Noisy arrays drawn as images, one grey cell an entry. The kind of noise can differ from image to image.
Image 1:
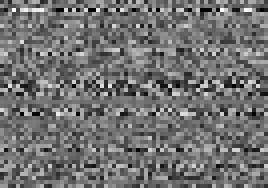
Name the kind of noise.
rows of uneven size
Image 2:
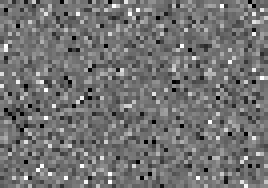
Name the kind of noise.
heavy tails
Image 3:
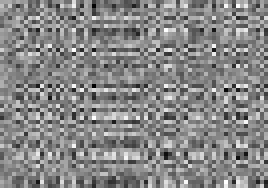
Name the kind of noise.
low rank plus noise
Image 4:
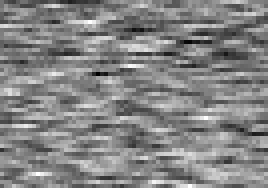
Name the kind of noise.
streaked along the rows
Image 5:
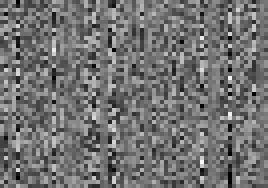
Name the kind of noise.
columns of uneven size
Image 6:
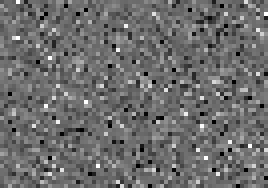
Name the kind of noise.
heavy tails
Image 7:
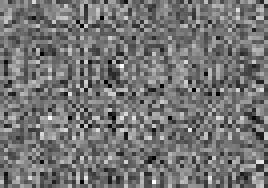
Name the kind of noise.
low rank plus noise
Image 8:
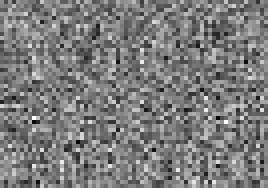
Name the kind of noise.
low rank plus noise
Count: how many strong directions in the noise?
five to eight
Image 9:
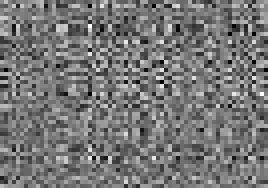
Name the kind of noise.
low rank plus noise
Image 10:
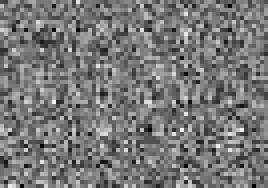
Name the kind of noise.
low rank plus noise
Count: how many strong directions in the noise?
five to eight
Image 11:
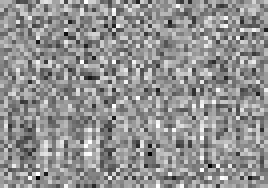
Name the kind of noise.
low rank plus noise
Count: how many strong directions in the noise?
three or four
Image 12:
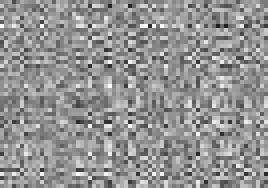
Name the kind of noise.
low rank plus noise
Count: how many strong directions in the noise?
two
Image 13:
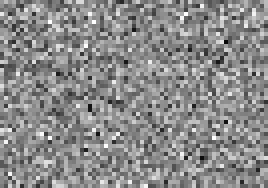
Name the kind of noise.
independent entries
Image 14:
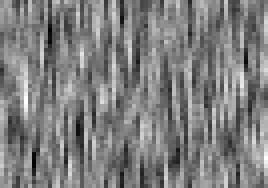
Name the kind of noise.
streaked along the columns
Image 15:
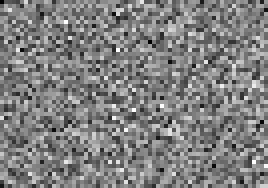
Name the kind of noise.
independent entries
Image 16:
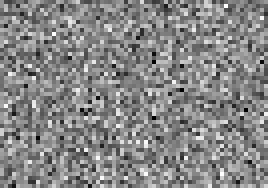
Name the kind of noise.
independent entries
